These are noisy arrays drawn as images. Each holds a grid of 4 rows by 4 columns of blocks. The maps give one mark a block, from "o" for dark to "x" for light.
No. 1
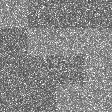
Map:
x o o o
o x x x
o o o x
o o x x
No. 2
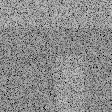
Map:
x x x x
o o o o
o o x o
o o x o
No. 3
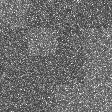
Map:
x o o o
o x o x
o o o x
o o x x
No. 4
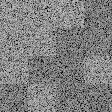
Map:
x x x o
x x o o
x o o x
o x o o
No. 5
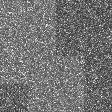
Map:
x x o o
x x o o
x x x o
o x x o
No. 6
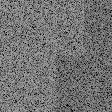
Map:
x x x o
x x x o
x x o o
x x o o
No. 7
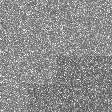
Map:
x x x x
x x x x
x x o o
x o o o
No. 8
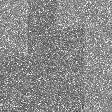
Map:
x o x x
x o o x
o o o x
o o o x
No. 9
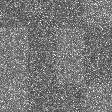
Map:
o o o x
x o x o
x o x o
x o o x
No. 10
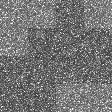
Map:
x x o x
x o o o
o o o o
o o x x
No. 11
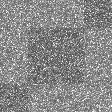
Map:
x x x o
x o o x
x o o x
o x x x
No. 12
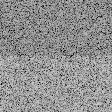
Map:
o o o o
o o o o
x x x x
x x x x
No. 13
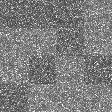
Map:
o o o x
x x o x
x o x o
o x x x
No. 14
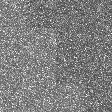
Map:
x o o o
x x o o
x x o o
x x x o
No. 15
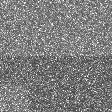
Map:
x x x x
x x x x
o o o o
x o o o
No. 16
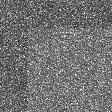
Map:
o o o o
o x x x
o x x x
o x x x
